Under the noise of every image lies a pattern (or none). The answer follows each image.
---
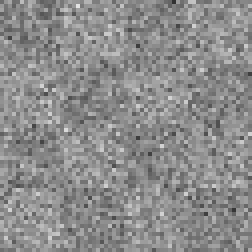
a checkerboard
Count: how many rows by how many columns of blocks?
4 by 4
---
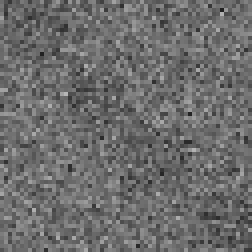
blocks along the diagonal
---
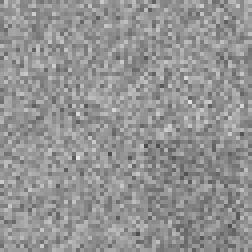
one block
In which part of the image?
bottom right
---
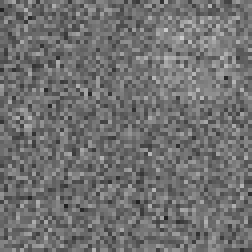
one block
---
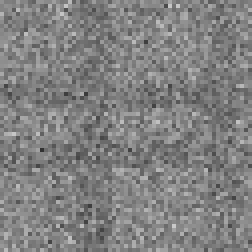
bands of rows crossing bands of columns
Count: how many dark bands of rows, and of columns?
2 and 2
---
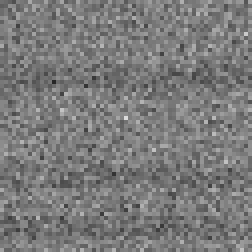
bands of rows
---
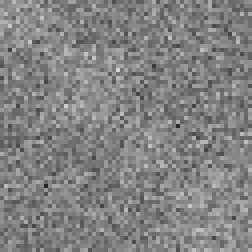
blocks along the diagonal
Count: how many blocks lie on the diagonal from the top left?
4
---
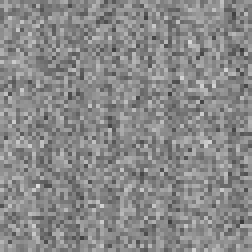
bands of columns
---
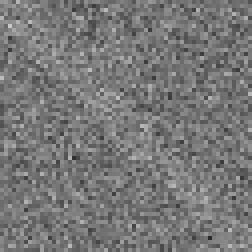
a diagonal band
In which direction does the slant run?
top left to bottom right
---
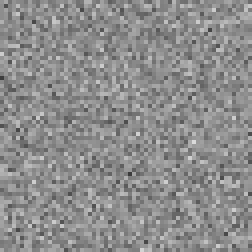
only noise
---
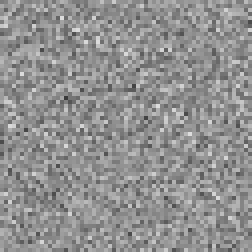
only noise
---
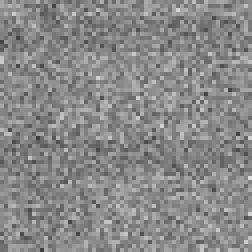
bands of rows crossing bands of columns
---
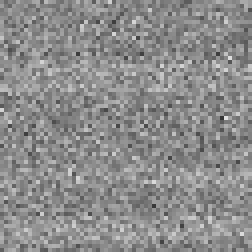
bands of rows
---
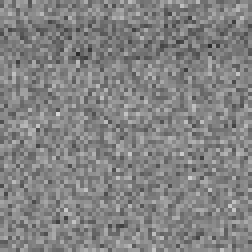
one band of rows
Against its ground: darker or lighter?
darker
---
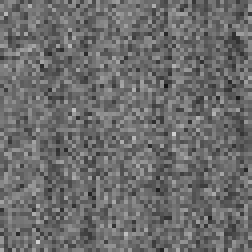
bands of columns
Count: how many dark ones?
5
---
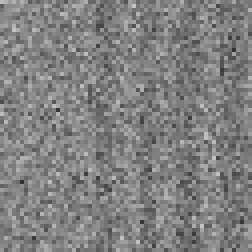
bands of columns
